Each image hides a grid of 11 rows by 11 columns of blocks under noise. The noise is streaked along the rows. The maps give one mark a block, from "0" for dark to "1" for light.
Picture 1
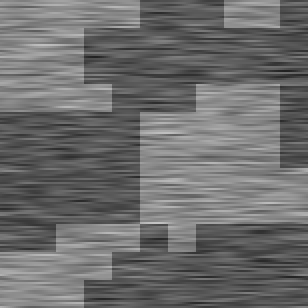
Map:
1 1 1 1 1 0 0 0 1 1 0
1 1 1 0 0 0 0 0 0 0 0
1 1 1 0 0 0 0 0 0 0 0
1 1 1 1 0 0 0 1 1 1 0
0 0 0 0 0 1 1 1 1 1 0
0 0 0 0 0 1 1 1 1 1 0
0 0 0 0 0 1 1 1 1 1 1
0 0 0 0 0 1 1 1 1 1 1
0 0 1 1 1 0 1 0 0 0 0
1 1 1 1 0 0 0 0 0 0 0
1 1 1 0 0 0 0 0 0 0 0
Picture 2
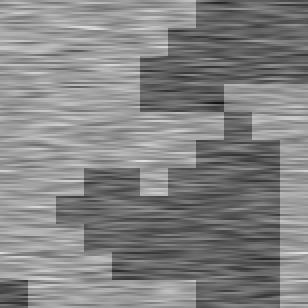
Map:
1 1 1 1 1 1 1 0 0 0 0
1 1 1 1 1 1 0 0 0 0 0
1 1 1 1 1 0 0 0 0 0 0
1 1 1 1 1 0 0 0 1 1 1
1 1 1 1 1 1 1 1 0 1 1
1 1 1 1 1 1 1 0 0 0 1
1 1 1 0 0 1 0 0 0 0 1
1 1 0 0 0 0 0 0 0 0 1
1 1 1 0 0 0 0 0 0 0 1
1 1 1 1 0 0 0 0 0 0 1
0 1 1 1 1 1 1 0 0 0 1
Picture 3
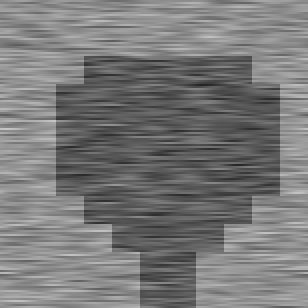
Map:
1 1 1 1 1 1 1 1 1 1 1
1 1 1 1 1 1 1 1 1 1 1
1 1 1 0 0 0 0 0 0 1 1
1 1 0 0 0 0 0 0 0 0 1
1 1 0 0 0 0 0 0 0 0 1
1 1 0 0 0 0 0 0 0 0 1
1 1 0 0 0 0 0 0 0 0 1
1 1 1 0 0 0 0 0 0 1 1
1 1 1 1 0 0 0 0 1 1 1
1 1 1 1 1 0 0 1 1 1 1
1 1 1 1 1 0 0 1 1 1 1
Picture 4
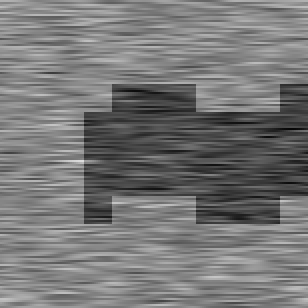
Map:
1 1 1 1 1 1 1 1 1 1 1
1 1 1 1 1 1 1 1 1 1 1
1 1 1 1 1 1 1 1 1 1 1
1 1 1 1 0 0 0 1 1 1 0
1 1 1 0 0 0 0 0 0 0 0
1 1 1 0 0 0 0 0 0 0 0
1 1 1 0 0 0 0 0 0 0 0
1 1 1 0 1 1 1 0 0 0 1
1 1 1 1 1 1 1 1 1 1 1
1 1 1 1 1 1 1 1 1 1 1
1 1 1 1 1 1 1 1 1 1 1
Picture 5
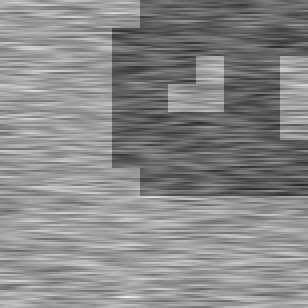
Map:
1 1 1 1 1 0 0 0 0 0 0
1 1 1 1 0 0 0 0 0 0 0
1 1 1 1 0 0 0 1 0 0 1
1 1 1 1 0 0 1 1 0 0 1
1 1 1 1 0 0 0 0 0 0 1
1 1 1 1 0 0 0 0 0 0 0
1 1 1 1 1 0 0 0 0 0 0
1 1 1 1 1 1 1 1 1 1 1
1 1 1 1 1 1 1 1 1 1 1
1 1 1 1 1 1 1 1 1 1 1
1 1 1 1 1 1 1 1 1 1 1
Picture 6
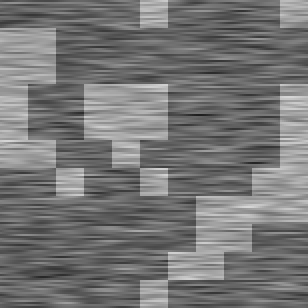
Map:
0 0 0 0 0 1 0 0 0 0 1
1 1 0 0 0 0 0 0 0 0 0
1 1 0 0 0 0 0 0 0 0 0
1 0 0 1 1 1 0 0 0 0 1
1 0 0 1 1 1 0 0 0 0 1
1 1 0 0 1 0 0 0 0 0 1
0 0 1 0 0 1 0 0 0 1 1
0 0 0 0 0 0 0 1 1 1 1
0 0 0 0 0 0 0 1 1 0 0
0 0 0 0 0 0 1 1 0 0 0
0 0 0 0 0 1 0 0 0 0 0
